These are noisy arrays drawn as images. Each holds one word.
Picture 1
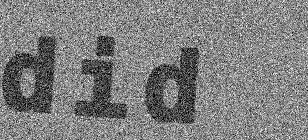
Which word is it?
did
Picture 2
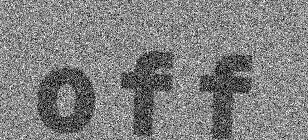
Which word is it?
off
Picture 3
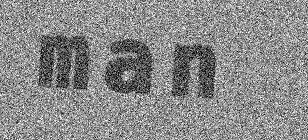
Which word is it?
man
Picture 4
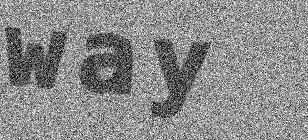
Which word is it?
way
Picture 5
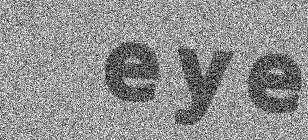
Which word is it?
eye
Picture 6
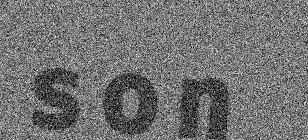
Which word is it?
son
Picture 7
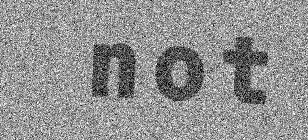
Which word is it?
not
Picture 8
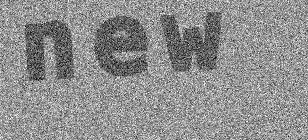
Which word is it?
new
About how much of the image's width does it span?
two thirds
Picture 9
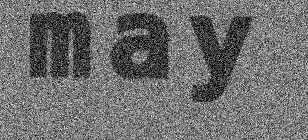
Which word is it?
may
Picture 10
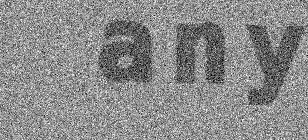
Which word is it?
any
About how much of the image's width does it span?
two thirds
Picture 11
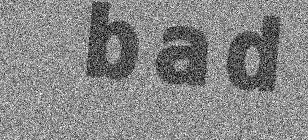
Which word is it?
bad
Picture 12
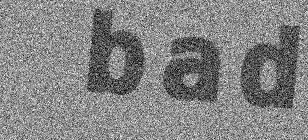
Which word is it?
bad
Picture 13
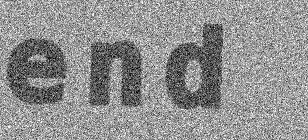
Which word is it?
end
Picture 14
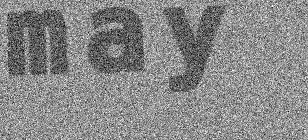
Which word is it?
may
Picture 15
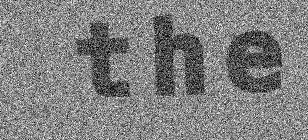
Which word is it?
the
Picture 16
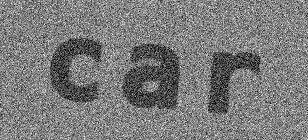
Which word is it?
car
